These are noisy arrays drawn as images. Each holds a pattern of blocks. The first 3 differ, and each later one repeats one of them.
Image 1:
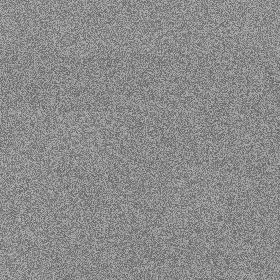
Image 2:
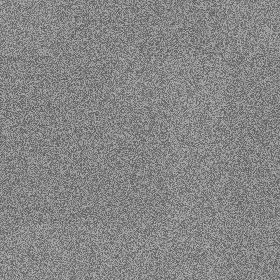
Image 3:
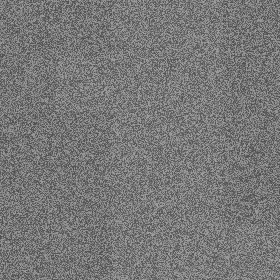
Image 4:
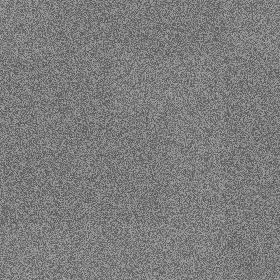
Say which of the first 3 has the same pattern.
2
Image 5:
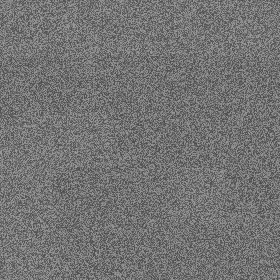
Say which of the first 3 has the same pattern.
1
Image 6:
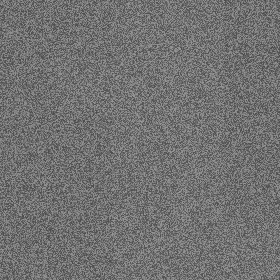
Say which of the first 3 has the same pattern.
3
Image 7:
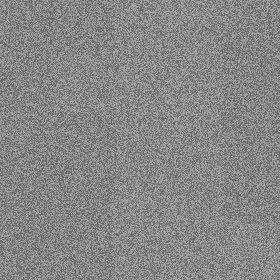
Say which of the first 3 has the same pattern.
3
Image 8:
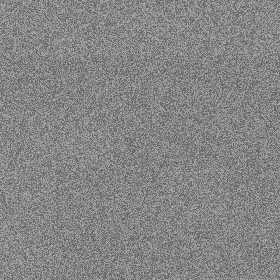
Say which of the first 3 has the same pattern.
1
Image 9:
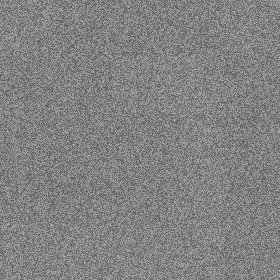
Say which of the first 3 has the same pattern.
2
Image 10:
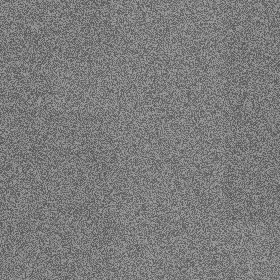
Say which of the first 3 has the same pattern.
3
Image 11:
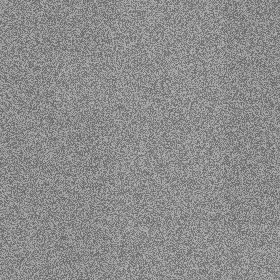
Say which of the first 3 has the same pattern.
3
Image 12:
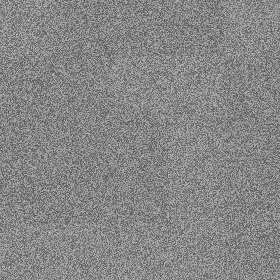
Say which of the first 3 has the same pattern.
2
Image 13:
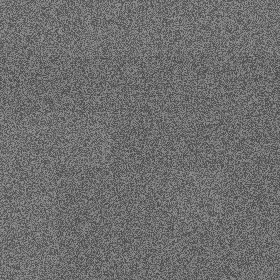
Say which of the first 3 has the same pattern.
1
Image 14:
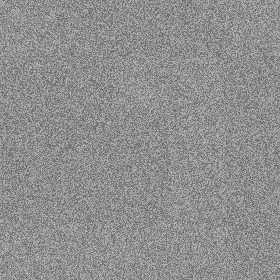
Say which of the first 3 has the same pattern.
2
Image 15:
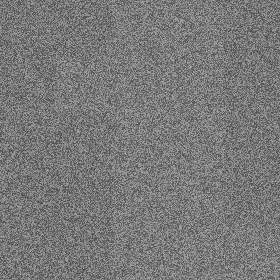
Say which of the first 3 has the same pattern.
3
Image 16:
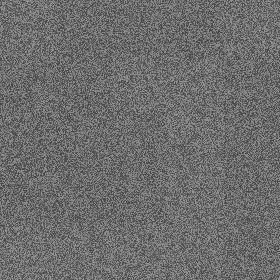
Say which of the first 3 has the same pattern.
2
